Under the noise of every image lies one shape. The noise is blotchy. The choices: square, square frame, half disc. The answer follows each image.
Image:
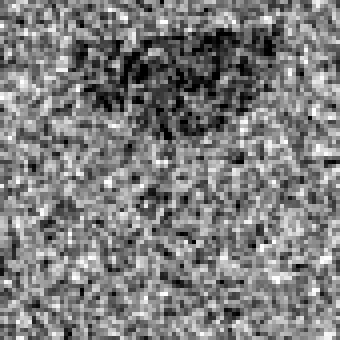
half disc
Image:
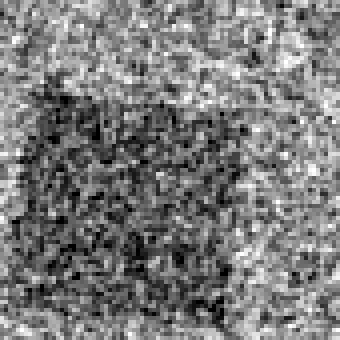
square
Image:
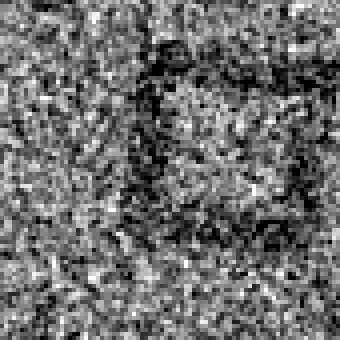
square frame
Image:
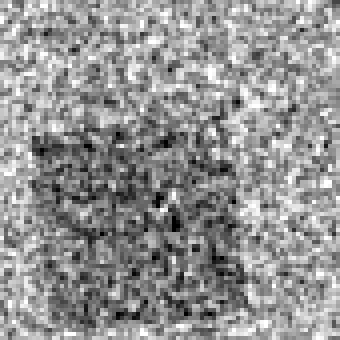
square
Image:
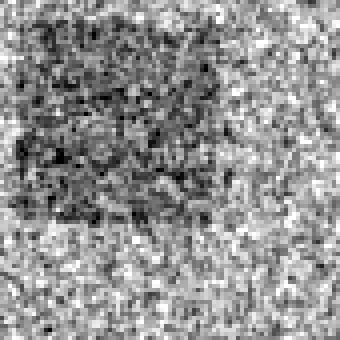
square
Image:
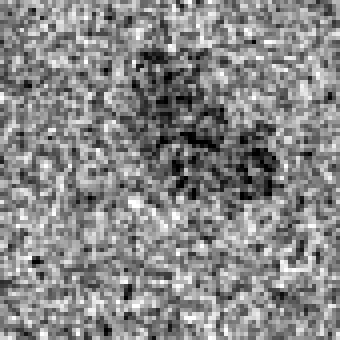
half disc
